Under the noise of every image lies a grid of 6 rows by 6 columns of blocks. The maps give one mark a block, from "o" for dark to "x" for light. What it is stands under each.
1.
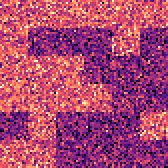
xxxxxx
xoooxo
xxxooo
xxxxoo
oxooox
xxoooo
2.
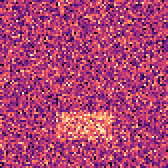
oooooo
oooooo
oooooo
oooooo
ooxxoo
oooooo
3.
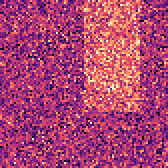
oooxxo
oooxxo
oooxxo
oooxxo
oooooo
oooooo
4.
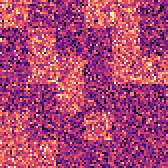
xooxxo
oxooxo
oxxoxx
ooxooo
xooxoo
xxoooo
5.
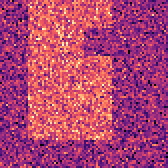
oxxxoo
oxxooo
oxxxoo
oxxxoo
oxxxoo
oooooo
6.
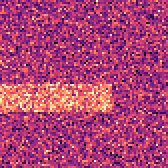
oooooo
oooooo
oooooo
xxxxoo
oooooo
oooooo
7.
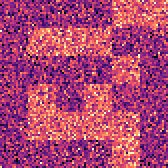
ooooxx
oxxxoo
ooooxo
oxoxoo
oxxxxo
ooooxo
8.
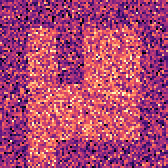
oooooo
oxoxxo
oxoxxo
oxxxxo
oxxxxo
oxoooo
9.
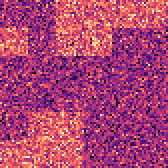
ooxxxx
xoxxoo
oooooo
oooooo
oxxooo
xxxooo
